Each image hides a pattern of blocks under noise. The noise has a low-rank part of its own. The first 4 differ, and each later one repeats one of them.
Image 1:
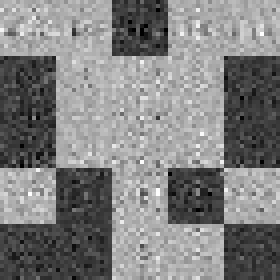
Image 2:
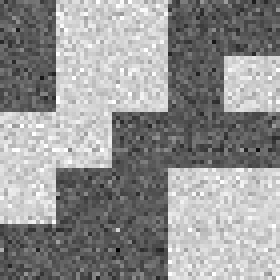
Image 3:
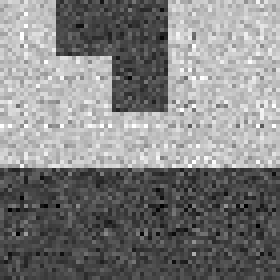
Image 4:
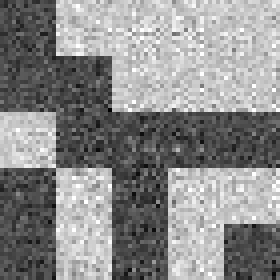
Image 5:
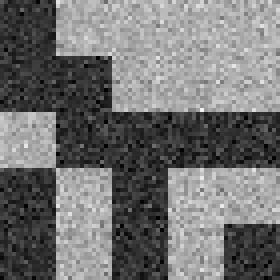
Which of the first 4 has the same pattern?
4
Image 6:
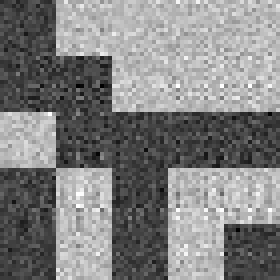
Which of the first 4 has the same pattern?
4
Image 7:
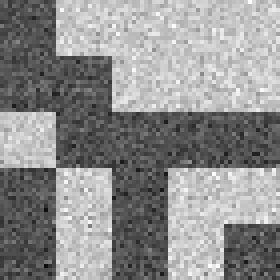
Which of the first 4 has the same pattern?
4
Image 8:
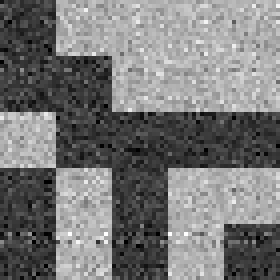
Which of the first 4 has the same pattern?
4
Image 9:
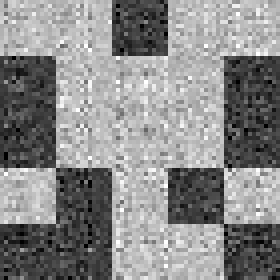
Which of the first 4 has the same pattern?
1
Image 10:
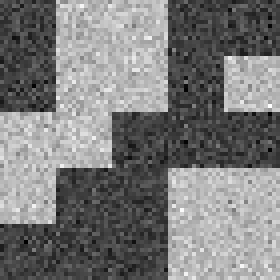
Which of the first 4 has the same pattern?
2
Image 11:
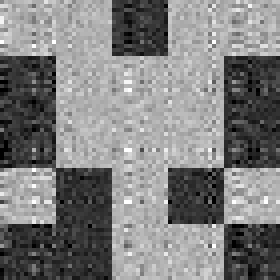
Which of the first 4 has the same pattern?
1
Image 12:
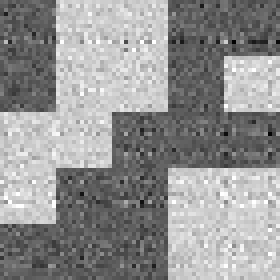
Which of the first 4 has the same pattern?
2
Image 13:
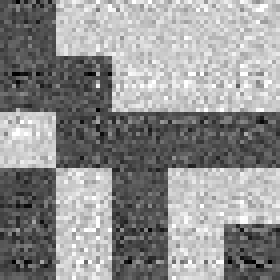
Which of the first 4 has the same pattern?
4
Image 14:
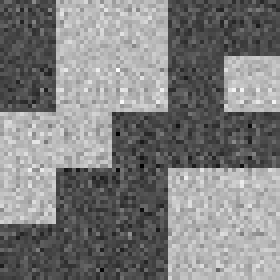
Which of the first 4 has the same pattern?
2
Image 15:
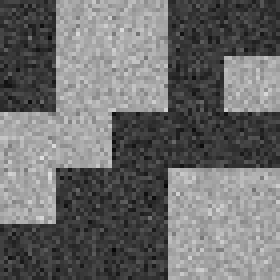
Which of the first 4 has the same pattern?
2
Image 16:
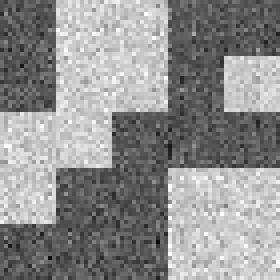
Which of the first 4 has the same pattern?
2
